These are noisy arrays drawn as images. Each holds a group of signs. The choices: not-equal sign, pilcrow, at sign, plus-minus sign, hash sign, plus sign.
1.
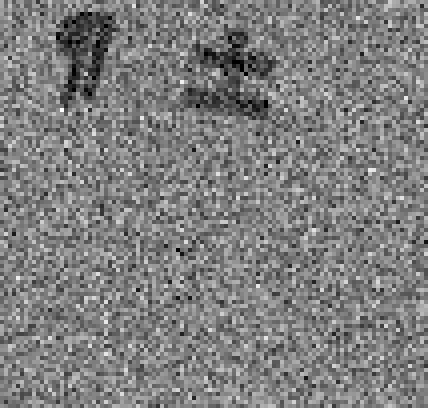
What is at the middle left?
nothing
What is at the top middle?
plus-minus sign
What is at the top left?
pilcrow
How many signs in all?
2
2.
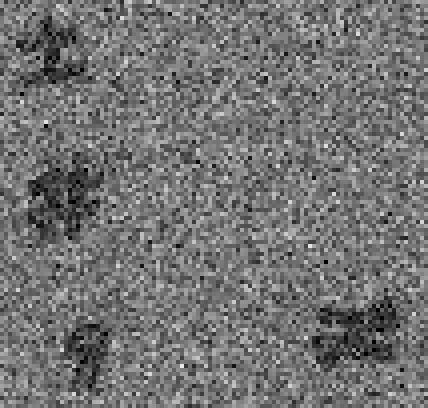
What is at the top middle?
nothing
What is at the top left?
plus-minus sign
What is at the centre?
nothing
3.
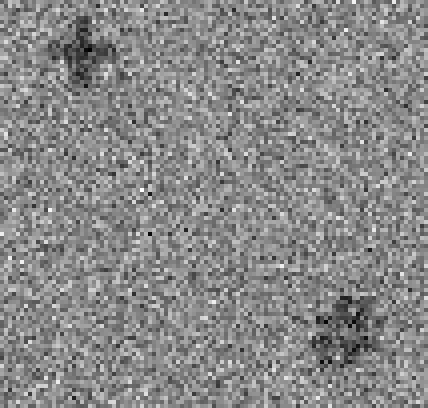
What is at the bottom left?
nothing
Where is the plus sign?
top left
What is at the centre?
nothing
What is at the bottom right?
hash sign
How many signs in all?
2
